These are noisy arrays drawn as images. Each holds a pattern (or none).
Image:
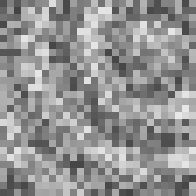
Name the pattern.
rings round one point
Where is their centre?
top right
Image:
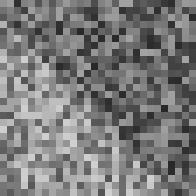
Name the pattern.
a sharp edge
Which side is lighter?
bottom left
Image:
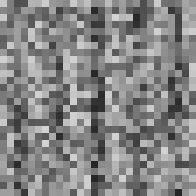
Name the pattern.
vertical stripes
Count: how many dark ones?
5
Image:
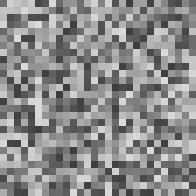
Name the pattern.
only noise
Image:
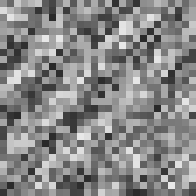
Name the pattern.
diagonal stripes
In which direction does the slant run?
bottom left to top right
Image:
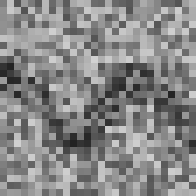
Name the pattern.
a wavy band
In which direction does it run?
left to right
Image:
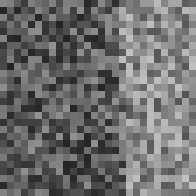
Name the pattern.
a sharp edge
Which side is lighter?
right
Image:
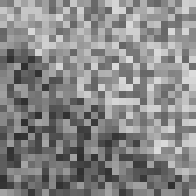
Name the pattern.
a sharp edge
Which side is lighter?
top right
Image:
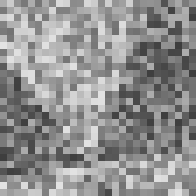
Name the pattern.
spokes from one point
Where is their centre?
bottom middle
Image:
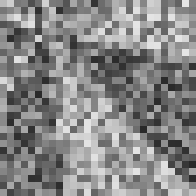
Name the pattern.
spokes from one point
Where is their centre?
top left
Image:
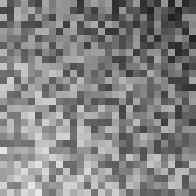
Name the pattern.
a smooth slope
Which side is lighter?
bottom left
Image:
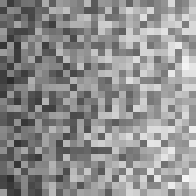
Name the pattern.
a smooth slope
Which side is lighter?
right
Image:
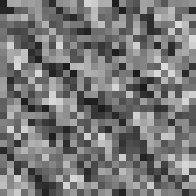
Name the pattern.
diagonal stripes
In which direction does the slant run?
top left to bottom right
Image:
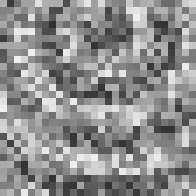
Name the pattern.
rings round one point
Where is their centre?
top middle
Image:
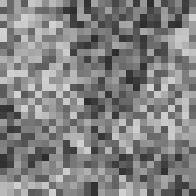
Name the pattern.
spokes from one point
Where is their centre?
bottom middle
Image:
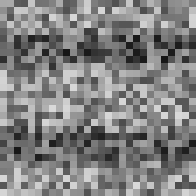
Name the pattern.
horizontal stripes
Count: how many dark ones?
2
